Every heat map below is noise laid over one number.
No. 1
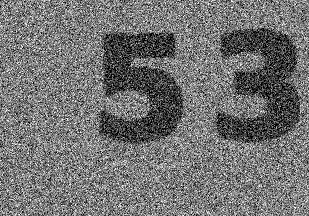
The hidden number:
53
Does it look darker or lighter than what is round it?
darker
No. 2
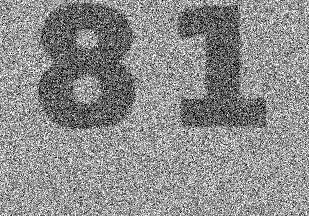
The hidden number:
81
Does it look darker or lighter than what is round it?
darker
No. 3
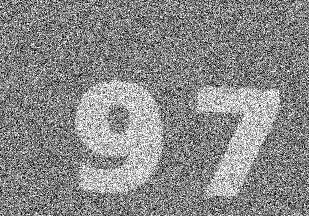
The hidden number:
97
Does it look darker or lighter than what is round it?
lighter
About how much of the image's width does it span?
two thirds
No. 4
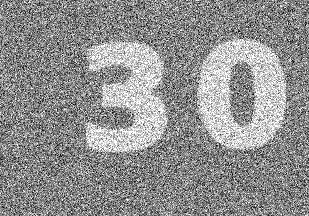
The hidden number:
30
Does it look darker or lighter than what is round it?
lighter
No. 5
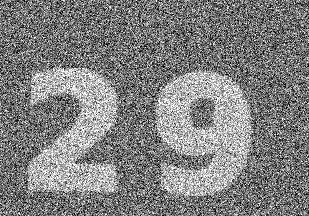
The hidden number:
29
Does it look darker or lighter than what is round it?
lighter
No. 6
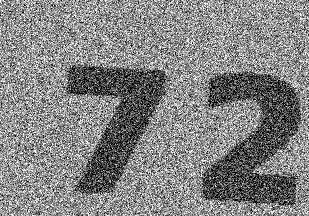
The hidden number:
72
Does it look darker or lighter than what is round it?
darker
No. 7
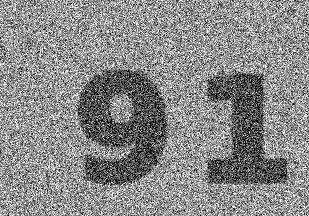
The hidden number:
91
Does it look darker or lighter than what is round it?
darker
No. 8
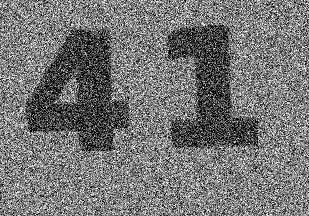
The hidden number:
41
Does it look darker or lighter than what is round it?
darker
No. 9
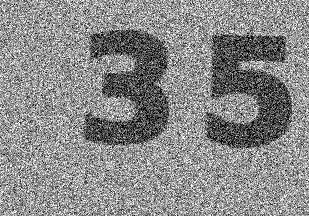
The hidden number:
35
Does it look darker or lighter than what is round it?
darker
